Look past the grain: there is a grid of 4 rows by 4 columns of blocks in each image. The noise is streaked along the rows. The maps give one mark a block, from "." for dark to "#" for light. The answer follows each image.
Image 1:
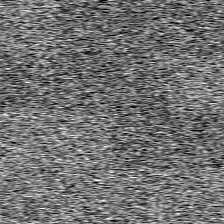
#...
...#
##..
####
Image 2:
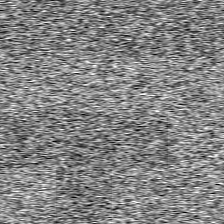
....
####
...#
#.##
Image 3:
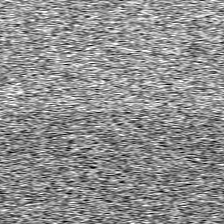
####
####
....
....
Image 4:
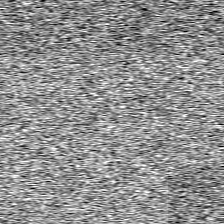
....
####
####
###.
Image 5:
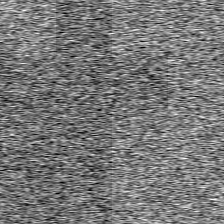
#.##
...#
..##
..##
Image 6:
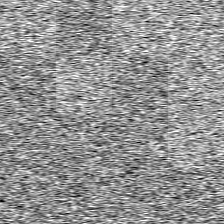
#.##
.#.#
...#
....
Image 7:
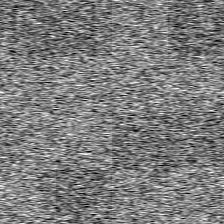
..#.
####
##..
#.##
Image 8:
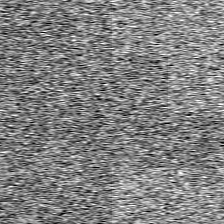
..##
...#
....
..##
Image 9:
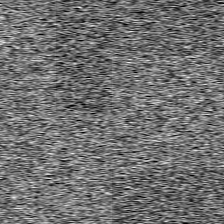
#...
#.##
####
##..
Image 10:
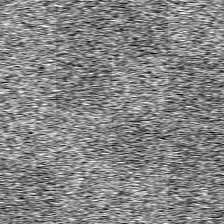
#..#
#.#.
##..
.##.
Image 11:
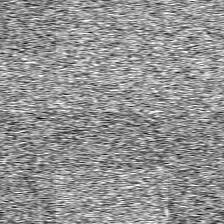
.###
####
....
.##.
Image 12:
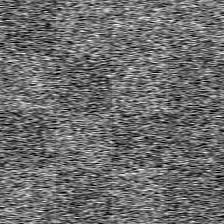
.###
#.#.
.#..
#.#.
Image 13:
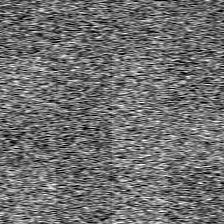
....
#.#.
..##
#.#.
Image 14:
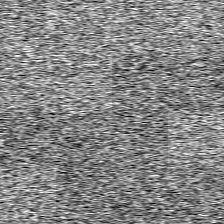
####
##..
...#
#...
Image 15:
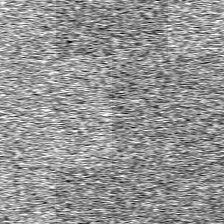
#..#
##..
##..
#...
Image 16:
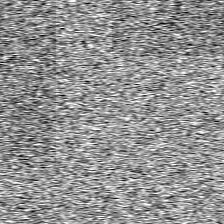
.#..
.###
.###
####
